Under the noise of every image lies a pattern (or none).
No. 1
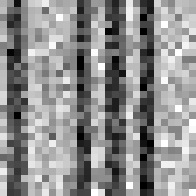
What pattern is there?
bands of columns
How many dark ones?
4
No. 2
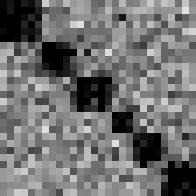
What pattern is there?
blocks along the diagonal
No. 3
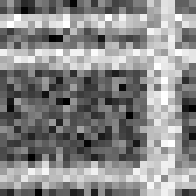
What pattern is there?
bands of rows crossing bands of columns
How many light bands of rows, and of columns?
3 and 1
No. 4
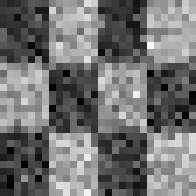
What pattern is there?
a checkerboard
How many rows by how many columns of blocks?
3 by 4
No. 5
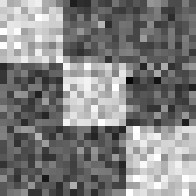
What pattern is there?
blocks along the diagonal
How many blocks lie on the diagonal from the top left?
3
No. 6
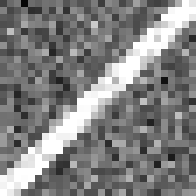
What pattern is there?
a diagonal band
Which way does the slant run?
bottom left to top right
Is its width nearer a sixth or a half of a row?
a sixth
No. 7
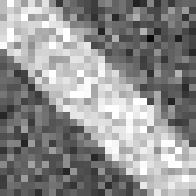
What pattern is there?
a diagonal band
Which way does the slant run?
top left to bottom right
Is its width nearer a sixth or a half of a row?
a half
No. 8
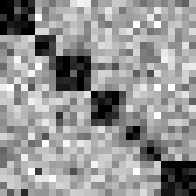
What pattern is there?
blocks along the diagonal
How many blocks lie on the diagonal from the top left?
7
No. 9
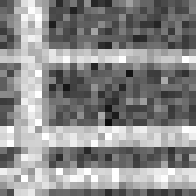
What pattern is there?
bands of rows crossing bands of columns
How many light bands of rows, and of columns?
3 and 1
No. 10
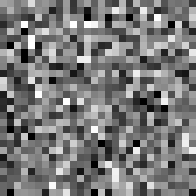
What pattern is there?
only noise
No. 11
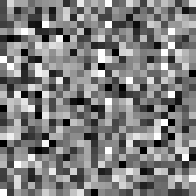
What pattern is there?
only noise
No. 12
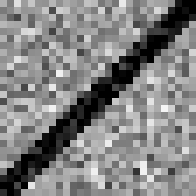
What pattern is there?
a diagonal band
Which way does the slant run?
bottom left to top right
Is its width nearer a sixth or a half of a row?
a sixth
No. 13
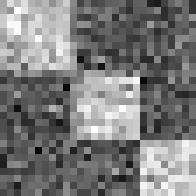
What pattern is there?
blocks along the diagonal
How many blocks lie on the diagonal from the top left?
3
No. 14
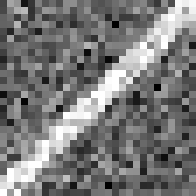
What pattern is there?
a diagonal band
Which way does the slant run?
bottom left to top right
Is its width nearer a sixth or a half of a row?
a sixth
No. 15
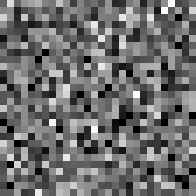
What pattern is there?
only noise
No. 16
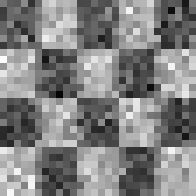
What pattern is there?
a checkerboard
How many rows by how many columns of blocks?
4 by 5
